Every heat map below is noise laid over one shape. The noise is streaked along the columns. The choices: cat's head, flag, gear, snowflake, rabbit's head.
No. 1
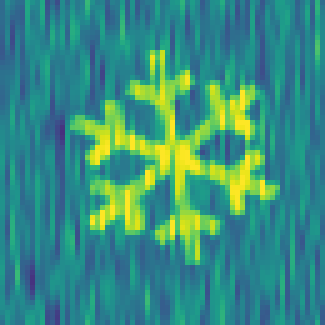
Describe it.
light snowflake
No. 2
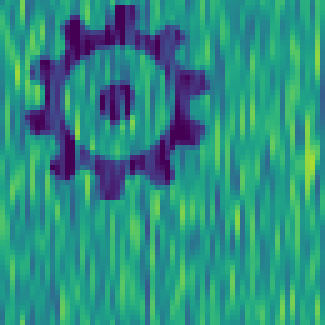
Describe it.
dark gear
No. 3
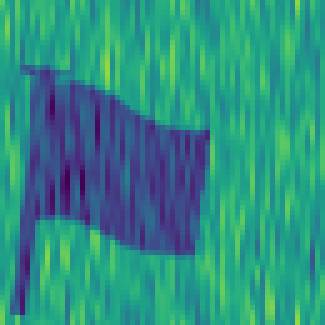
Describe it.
dark flag
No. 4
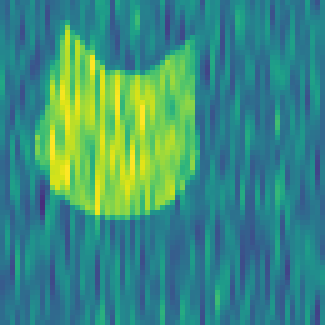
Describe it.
light cat's head
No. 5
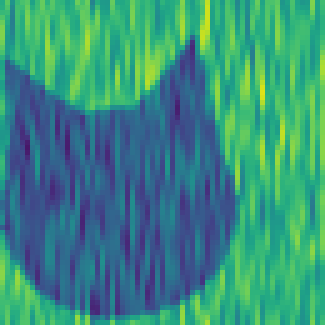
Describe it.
dark cat's head
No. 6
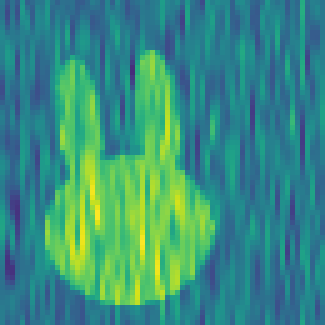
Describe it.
light rabbit's head
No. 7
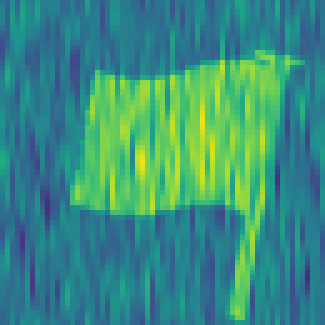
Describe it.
light flag
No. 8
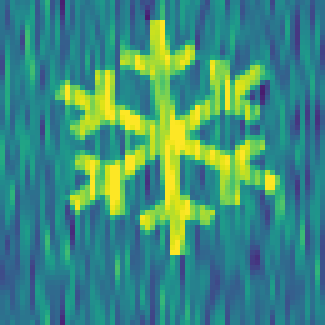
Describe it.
light snowflake
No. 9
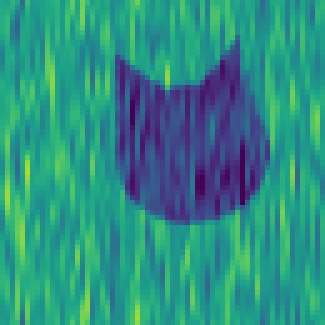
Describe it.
dark cat's head
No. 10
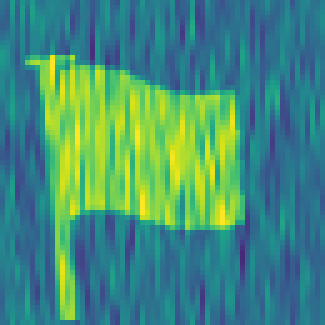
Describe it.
light flag
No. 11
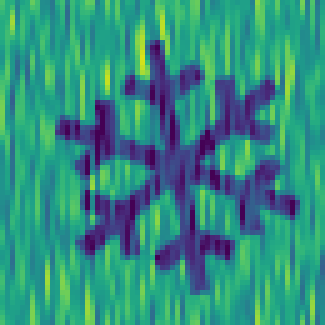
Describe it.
dark snowflake
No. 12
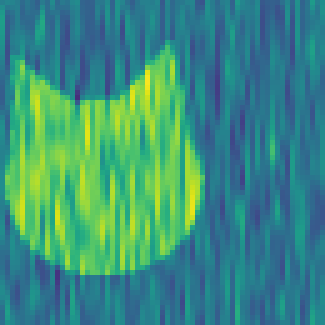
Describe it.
light cat's head
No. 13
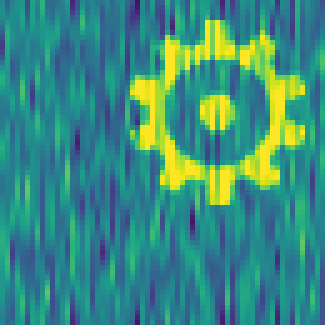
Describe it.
light gear
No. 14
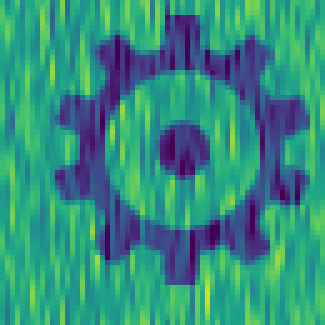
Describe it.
dark gear
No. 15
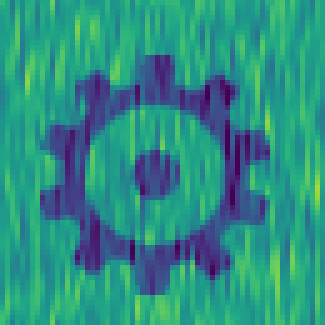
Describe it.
dark gear
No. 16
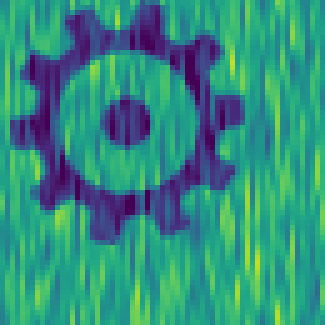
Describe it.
dark gear
